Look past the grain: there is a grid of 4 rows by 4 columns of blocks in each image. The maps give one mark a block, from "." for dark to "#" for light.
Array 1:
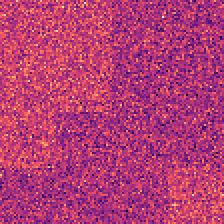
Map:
##..
##..
#...
...#
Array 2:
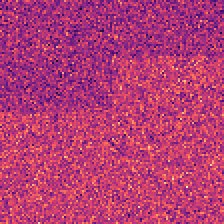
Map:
....
..##
####
####
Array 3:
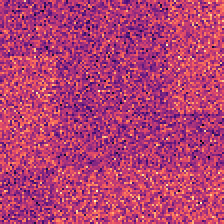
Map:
...#
#..#
#...
.###
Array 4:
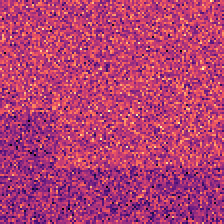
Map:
####
####
.###
....
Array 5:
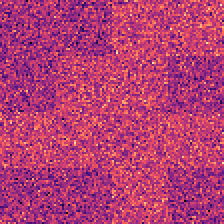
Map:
..##
.##.
####
..#.
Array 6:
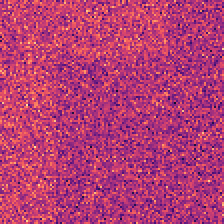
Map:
###.
#...
#...
#...
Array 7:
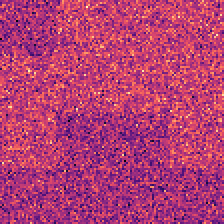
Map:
.###
####
#..#
....
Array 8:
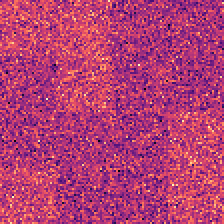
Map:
##..
.#..
...#
#..#
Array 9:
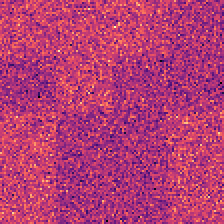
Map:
###.
.#..
#..#
#..#
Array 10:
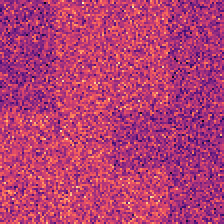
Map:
.##.
.##.
##..
###.
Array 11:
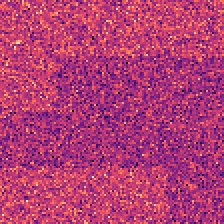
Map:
####
#...
....
###.
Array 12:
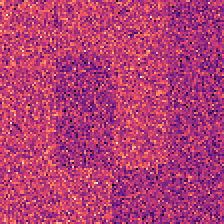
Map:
###.
#.#.
#.#.
##..
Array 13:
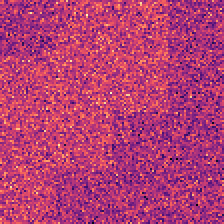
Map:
.##.
###.
##..
#...
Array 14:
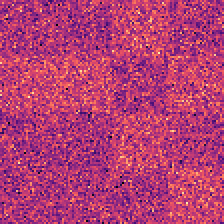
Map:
..#.
##.#
..#.
...#
